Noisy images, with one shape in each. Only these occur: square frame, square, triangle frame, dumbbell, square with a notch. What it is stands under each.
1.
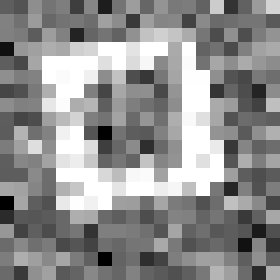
light square frame
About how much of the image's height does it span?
two thirds
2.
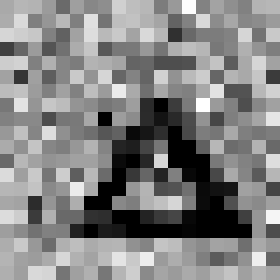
dark triangle frame
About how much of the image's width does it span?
two thirds
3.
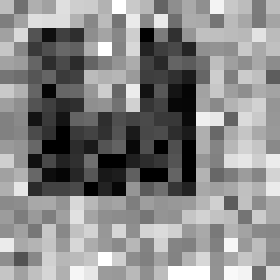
dark square with a notch
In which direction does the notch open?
up
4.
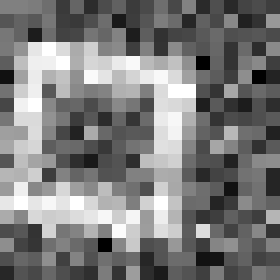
light square frame
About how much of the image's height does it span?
two thirds
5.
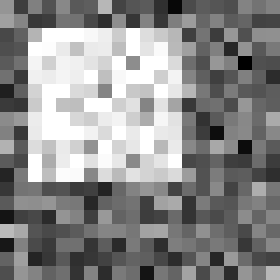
light square
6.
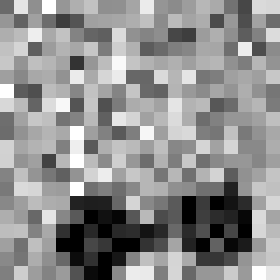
dark dumbbell
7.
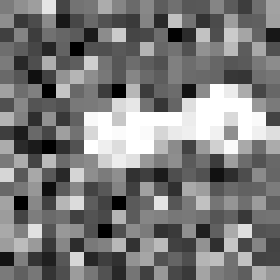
light dumbbell
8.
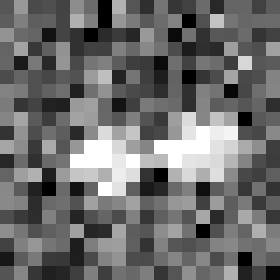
light dumbbell
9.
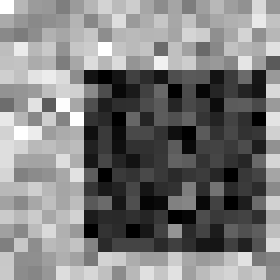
dark square
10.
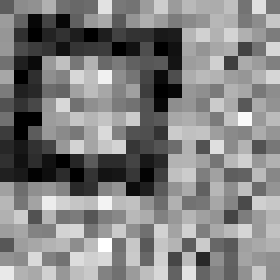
dark square frame
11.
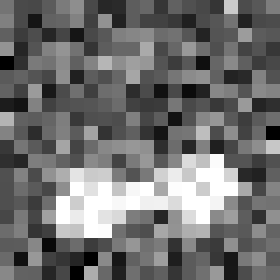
light dumbbell
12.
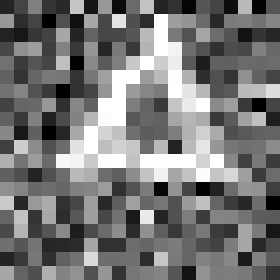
light triangle frame
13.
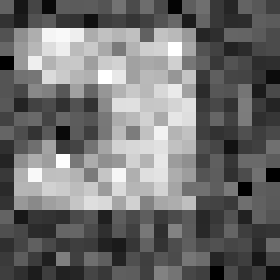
light square with a notch
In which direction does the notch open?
left
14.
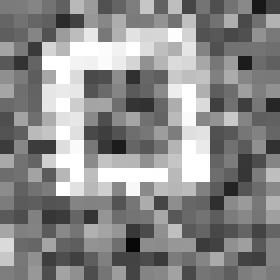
light square frame
